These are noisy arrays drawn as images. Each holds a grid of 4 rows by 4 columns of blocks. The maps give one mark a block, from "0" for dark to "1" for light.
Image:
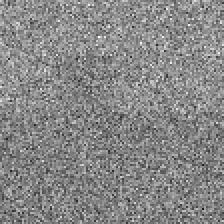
1 1 1 1
1 0 1 1
0 0 0 0
0 0 0 0
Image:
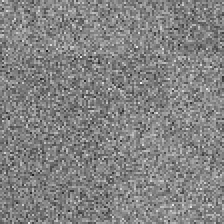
1 1 1 0
0 0 0 1
0 0 1 1
0 0 1 1
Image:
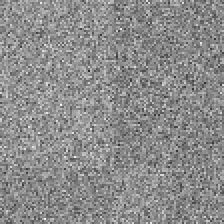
1 1 0 0
1 1 0 0
1 1 0 0
0 0 1 0
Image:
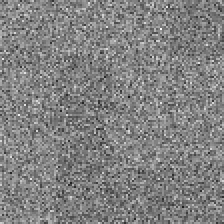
1 1 1 0
1 0 1 1
1 0 1 1
1 0 0 0
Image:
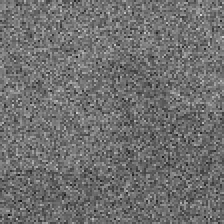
1 1 1 1
1 1 0 1
1 1 0 0
0 0 0 0
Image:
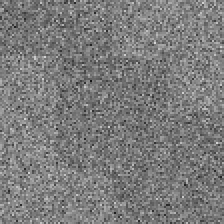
0 0 1 1
1 0 0 1
1 0 0 0
1 1 0 0
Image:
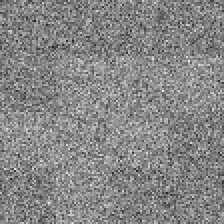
0 0 0 0
0 1 1 1
1 1 1 0
0 1 0 0
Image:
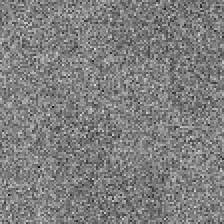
1 1 0 0
1 1 1 0
1 0 1 1
1 0 0 1
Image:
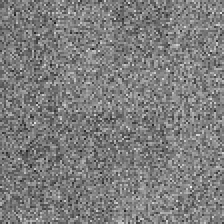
0 1 0 1
0 1 1 1
0 0 0 1
0 0 1 1
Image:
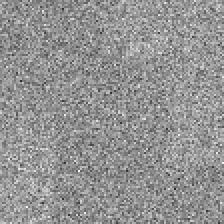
0 0 1 1
0 0 0 1
1 0 0 1
1 0 0 0
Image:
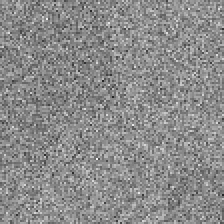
0 0 1 1
0 0 1 1
0 1 1 1
1 1 1 0
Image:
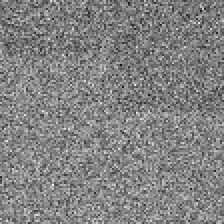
0 0 0 0
1 1 0 0
1 1 1 1
1 1 1 1
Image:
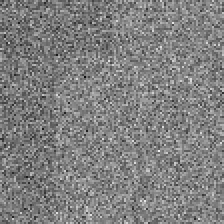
0 0 1 1
0 1 1 1
0 1 1 1
0 1 1 1
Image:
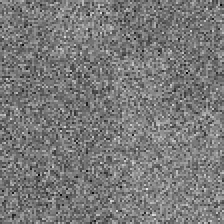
0 1 0 0
0 0 1 0
0 0 1 1
0 0 1 1
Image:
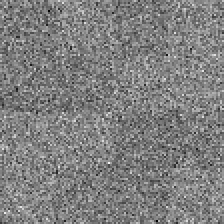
0 1 0 1
0 0 1 1
1 1 0 0
1 0 0 1
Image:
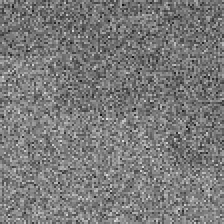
0 0 0 0
1 0 0 0
1 1 1 0
1 1 1 1
